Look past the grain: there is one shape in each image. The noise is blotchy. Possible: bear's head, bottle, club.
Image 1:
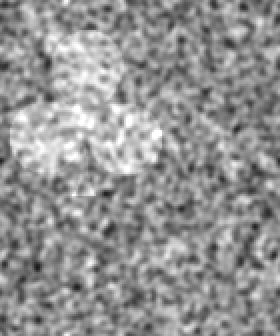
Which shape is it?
club
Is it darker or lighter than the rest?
lighter
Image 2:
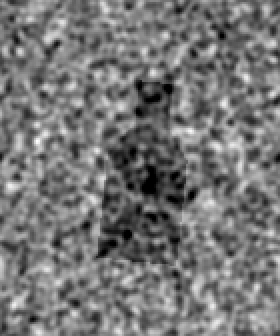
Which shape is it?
bottle
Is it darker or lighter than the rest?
darker
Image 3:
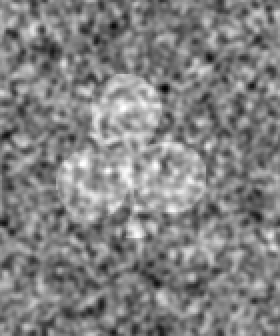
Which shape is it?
club
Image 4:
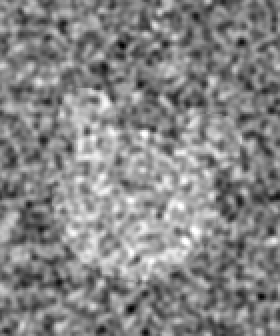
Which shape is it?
bear's head
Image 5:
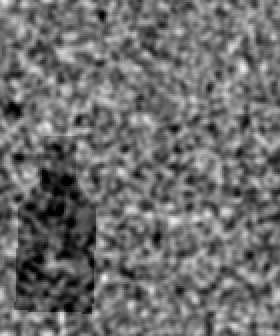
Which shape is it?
bottle
